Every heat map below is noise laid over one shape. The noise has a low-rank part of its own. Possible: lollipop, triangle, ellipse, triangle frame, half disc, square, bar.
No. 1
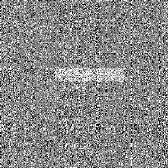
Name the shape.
bar
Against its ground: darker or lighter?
lighter
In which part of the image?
centre
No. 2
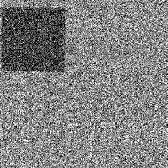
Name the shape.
square
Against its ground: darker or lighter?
darker
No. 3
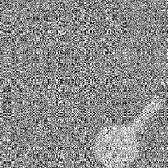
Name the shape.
lollipop
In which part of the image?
bottom right
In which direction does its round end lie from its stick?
down and left
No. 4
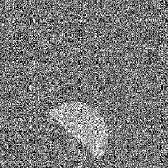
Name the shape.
half disc
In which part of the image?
bottom middle
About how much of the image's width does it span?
a third
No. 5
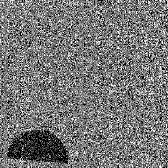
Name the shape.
half disc
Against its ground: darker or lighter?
darker
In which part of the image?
bottom left
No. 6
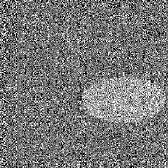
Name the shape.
ellipse
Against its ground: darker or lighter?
lighter
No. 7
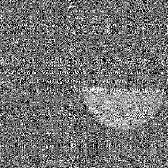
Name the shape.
half disc
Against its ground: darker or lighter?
lighter
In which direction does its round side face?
down
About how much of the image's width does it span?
half
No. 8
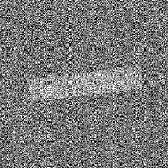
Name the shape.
bar
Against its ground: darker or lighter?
lighter
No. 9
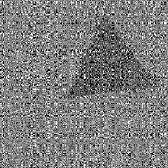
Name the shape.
triangle
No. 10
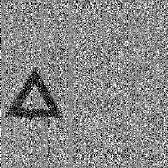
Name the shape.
triangle frame
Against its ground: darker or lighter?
darker
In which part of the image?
middle left
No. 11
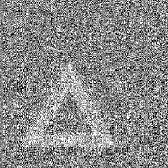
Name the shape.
triangle frame
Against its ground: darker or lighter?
lighter
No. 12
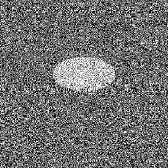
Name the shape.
ellipse
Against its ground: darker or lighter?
lighter
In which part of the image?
centre
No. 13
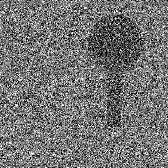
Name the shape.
lollipop
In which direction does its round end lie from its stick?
up
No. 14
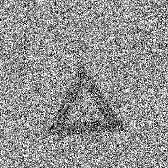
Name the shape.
triangle frame
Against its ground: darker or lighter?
darker
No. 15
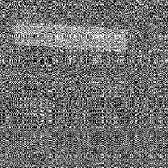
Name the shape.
bar
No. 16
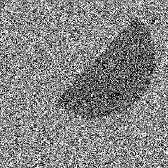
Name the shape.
half disc
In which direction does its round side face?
down and right
